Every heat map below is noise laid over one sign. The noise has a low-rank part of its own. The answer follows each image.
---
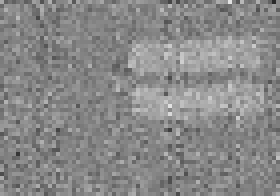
light equals sign
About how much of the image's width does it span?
half
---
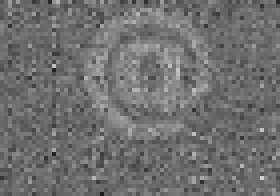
light at sign
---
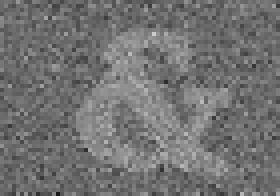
light ampersand
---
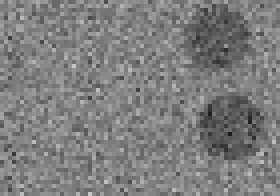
dark colon
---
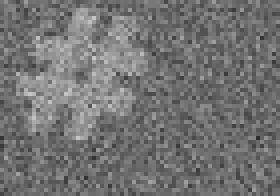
light hash sign
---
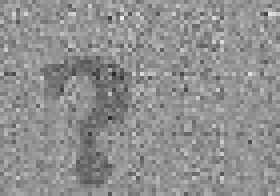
dark question mark
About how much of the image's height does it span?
two thirds
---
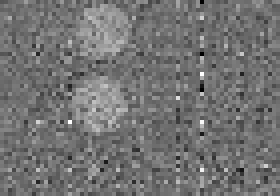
light colon
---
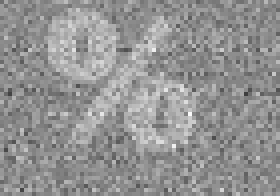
light percent sign
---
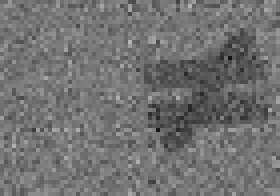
dark not-equal sign
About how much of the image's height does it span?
two thirds
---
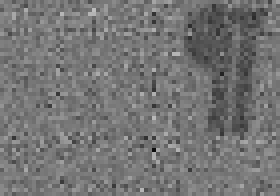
dark pilcrow
